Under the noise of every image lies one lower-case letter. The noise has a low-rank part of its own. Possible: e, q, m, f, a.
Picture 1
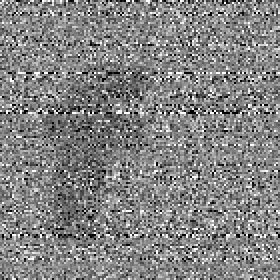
f
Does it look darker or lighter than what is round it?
darker
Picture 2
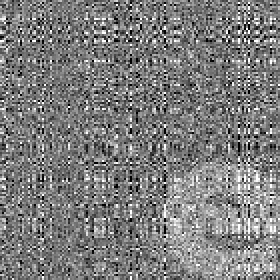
e
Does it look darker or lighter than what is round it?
lighter
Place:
bottom right
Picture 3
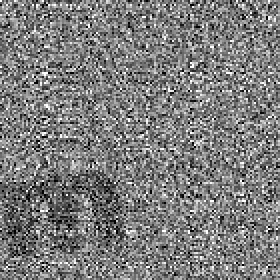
m
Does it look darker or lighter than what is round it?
darker
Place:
bottom left
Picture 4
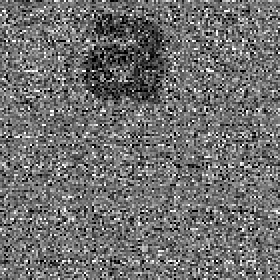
a
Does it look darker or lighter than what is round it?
darker
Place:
top middle
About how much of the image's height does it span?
a third
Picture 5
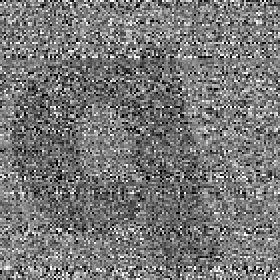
q
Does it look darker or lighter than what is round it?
darker
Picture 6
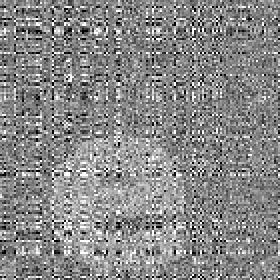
e
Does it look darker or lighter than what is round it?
lighter
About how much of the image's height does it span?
half
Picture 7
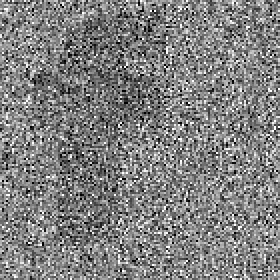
f
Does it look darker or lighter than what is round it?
darker
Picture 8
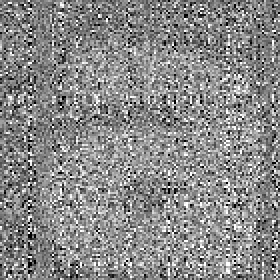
a
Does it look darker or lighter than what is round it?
lighter
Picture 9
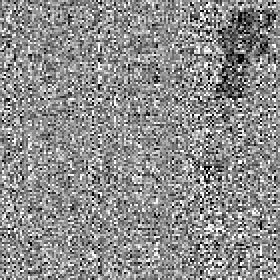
f
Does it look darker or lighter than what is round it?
darker
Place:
top right
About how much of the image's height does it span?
a third
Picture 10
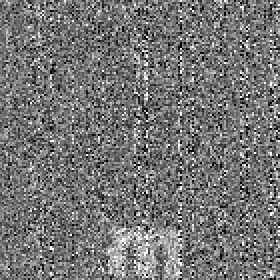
m
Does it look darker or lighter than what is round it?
lighter
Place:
bottom middle
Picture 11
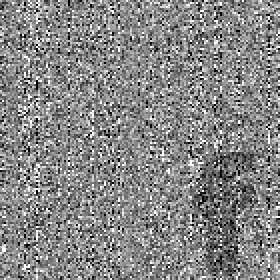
f
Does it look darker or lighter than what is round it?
darker
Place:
bottom right
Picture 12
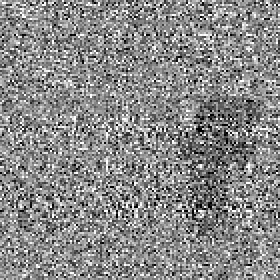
f
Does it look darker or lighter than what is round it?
darker
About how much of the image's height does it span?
half
